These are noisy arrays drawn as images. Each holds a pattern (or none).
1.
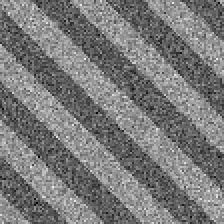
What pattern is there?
diagonal stripes
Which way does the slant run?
top left to bottom right
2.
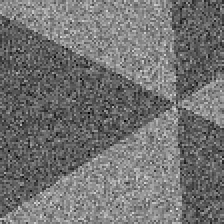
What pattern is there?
spokes from one point
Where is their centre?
middle right
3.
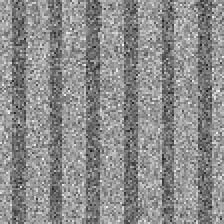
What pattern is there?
vertical stripes
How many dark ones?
6
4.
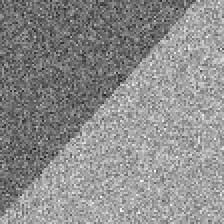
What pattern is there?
a sharp edge
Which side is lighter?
bottom right
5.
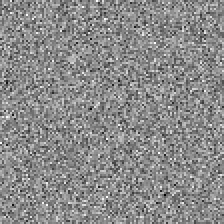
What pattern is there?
only noise
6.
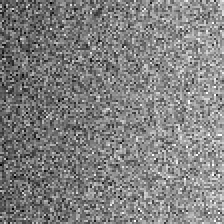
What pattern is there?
a smooth slope
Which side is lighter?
right
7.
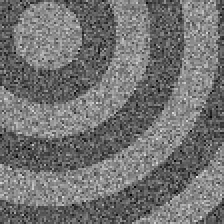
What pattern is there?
rings round one point
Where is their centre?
top left
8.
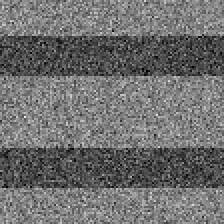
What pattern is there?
horizontal stripes
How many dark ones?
2
